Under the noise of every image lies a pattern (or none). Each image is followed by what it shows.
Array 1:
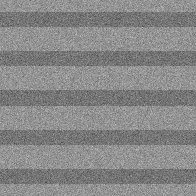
horizontal stripes
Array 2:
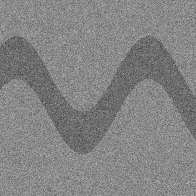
a wavy band
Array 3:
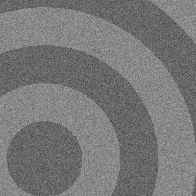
rings round one point
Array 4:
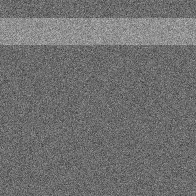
one horizontal stripe
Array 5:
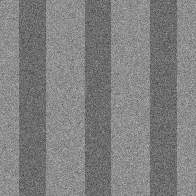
vertical stripes
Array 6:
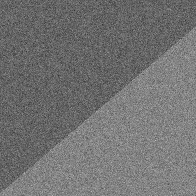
a sharp edge
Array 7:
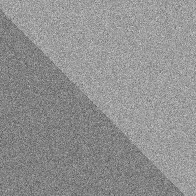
a sharp edge
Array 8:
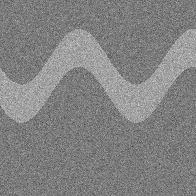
a wavy band
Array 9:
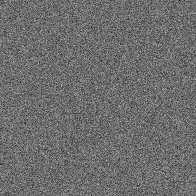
only noise
